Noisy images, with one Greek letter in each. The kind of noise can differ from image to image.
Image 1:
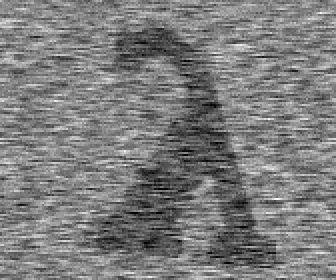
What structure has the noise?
streaked along the rows
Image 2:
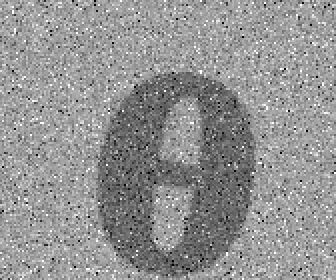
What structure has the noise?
heavy tails
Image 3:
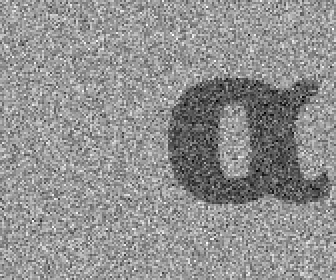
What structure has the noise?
independent entries
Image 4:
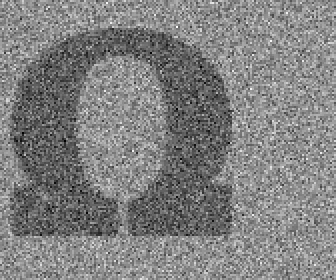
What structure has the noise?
independent entries
